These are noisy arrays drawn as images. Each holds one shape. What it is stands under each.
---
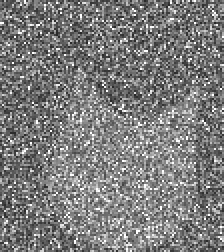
cat's head
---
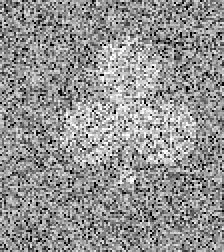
club
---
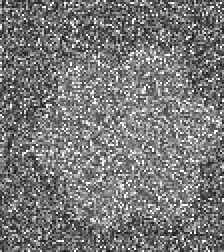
flower
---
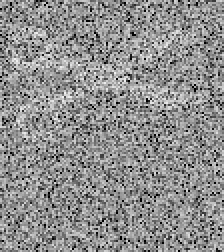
pair of scissors
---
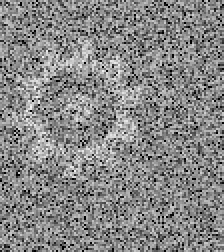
gear
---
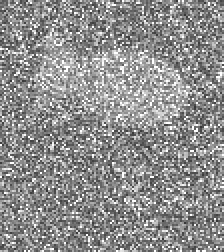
fish
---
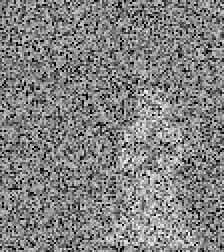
chess bishop
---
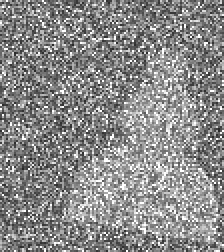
chess pawn
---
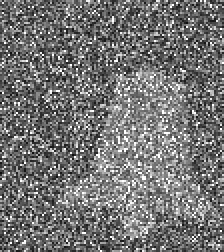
bell
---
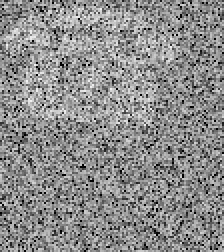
telephone
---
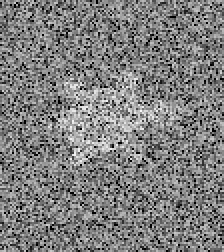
turtle
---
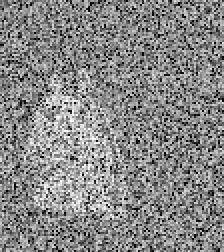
chess knight
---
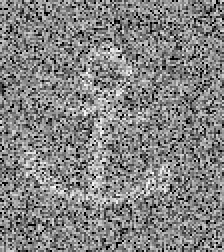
anchor
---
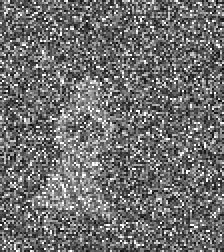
chess bishop
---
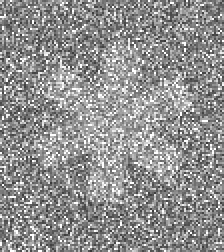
asterisk
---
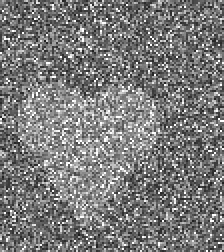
heart
